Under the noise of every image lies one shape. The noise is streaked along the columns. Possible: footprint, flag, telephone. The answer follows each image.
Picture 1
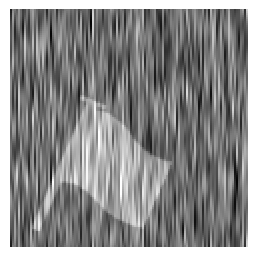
light flag
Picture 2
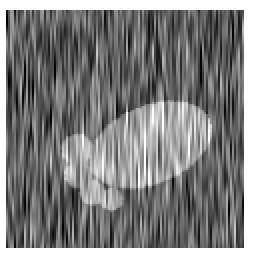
light footprint
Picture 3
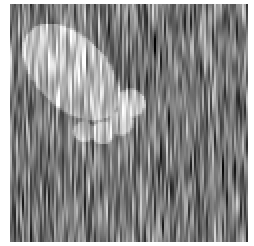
light footprint
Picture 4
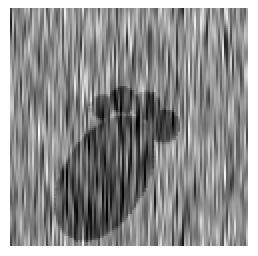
dark footprint
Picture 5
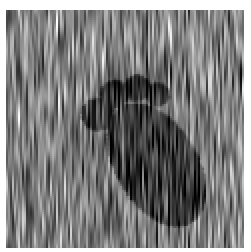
dark footprint
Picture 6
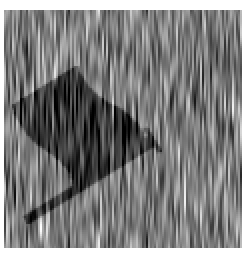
dark flag
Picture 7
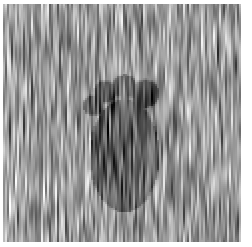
dark footprint
